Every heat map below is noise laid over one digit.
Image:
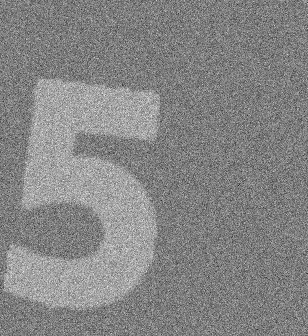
light 5
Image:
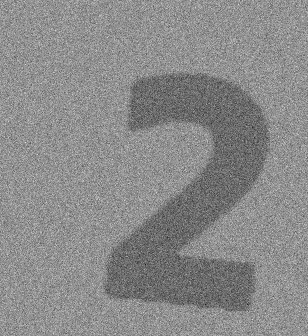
dark 2
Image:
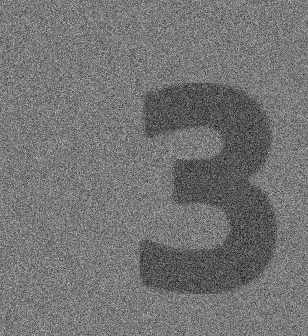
dark 3
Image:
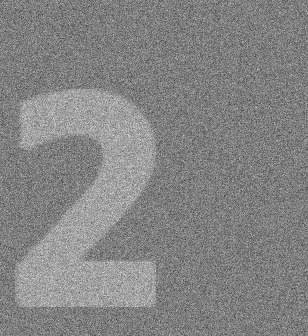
light 2
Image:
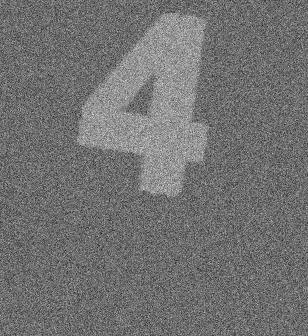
light 4
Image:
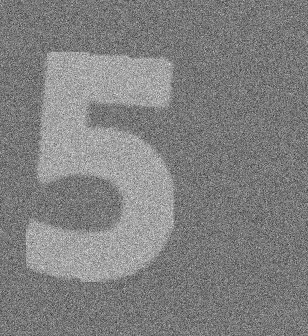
light 5
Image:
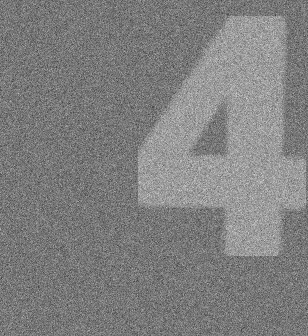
light 4
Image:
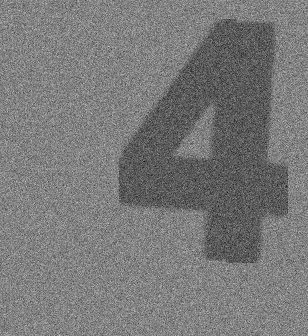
dark 4
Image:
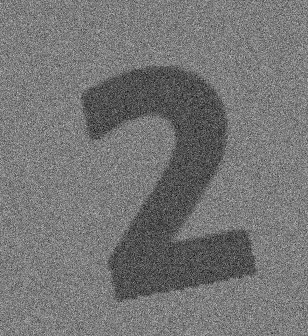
dark 2
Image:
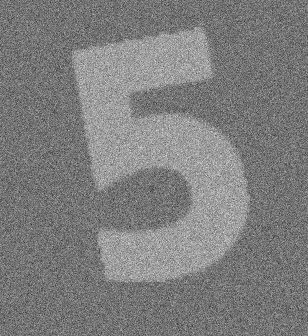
light 5
